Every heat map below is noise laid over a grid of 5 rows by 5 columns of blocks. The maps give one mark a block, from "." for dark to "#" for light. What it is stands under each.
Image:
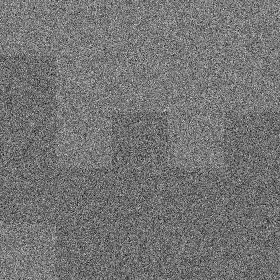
# # # # #
. # # # #
. # . # .
. . . . .
# . . . .
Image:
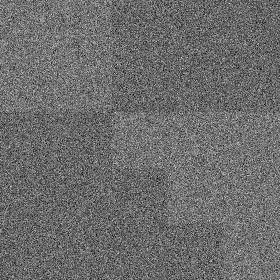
# # . . .
# # . . .
. . # # #
. . . # #
. . . . #
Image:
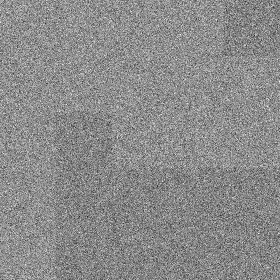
# # # # .
# # # # #
# . # # #
# . . . .
# . . . .
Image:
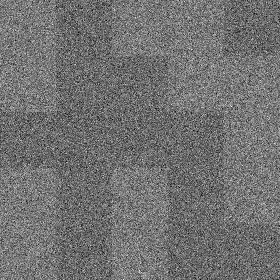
# . # # .
# . . # #
. . . . #
# . # . #
# . # . .
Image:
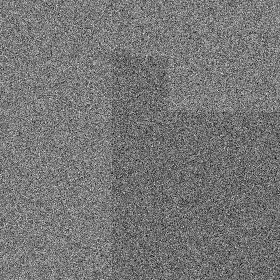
# # # # #
# # . # #
# # . . .
# # . . .
# # . . .
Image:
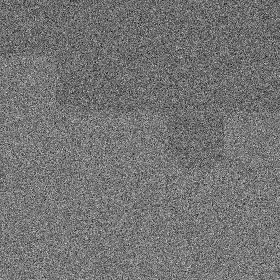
. . . . .
# . . . .
# # # . #
# # # # #
# # # # #
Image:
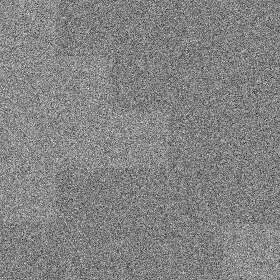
# . . . .
# # . . .
# # # . .
# . . . .
. . . . #
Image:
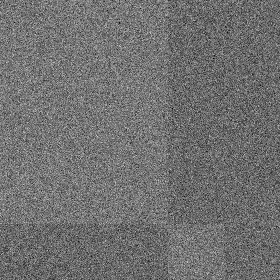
# # # . .
# # # . .
# # # . .
# # # . .
. . . # .
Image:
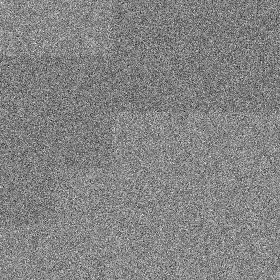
# # . . .
. . . . .
. . # # #
. # # # #
# # # # #
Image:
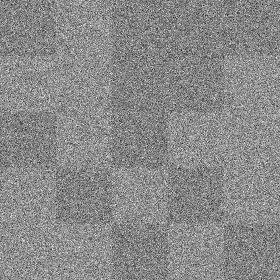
. # . . .
# # . . #
. # . # #
# . # . #
# # . # .
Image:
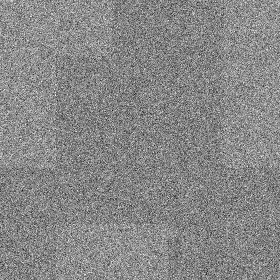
# # . . #
# . . . #
# . . . #
. . . . .
. # # . .
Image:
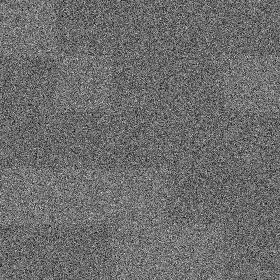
# . . . .
. # . . #
. . . . .
# # # . .
. . # # .
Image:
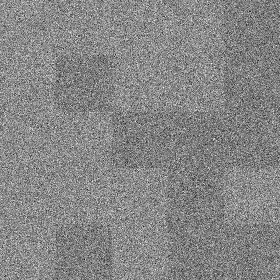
# # # # .
# . # # .
# # . . .
# # # . #
# . # . .
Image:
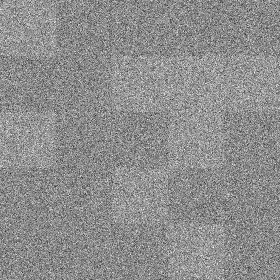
# . . . .
. . # # #
# . . # .
. . # . .
. . . # .
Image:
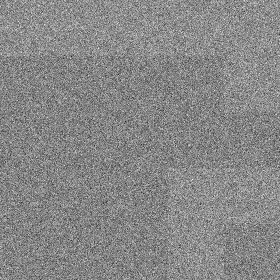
# # # # #
. . . . #
. . . . .
. . . # #
. . . # .
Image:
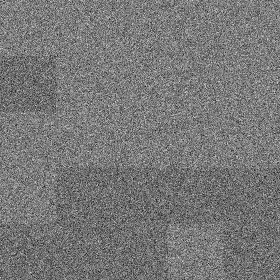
# # # # #
. # # # #
# # # # #
# . . . .
. . . # .
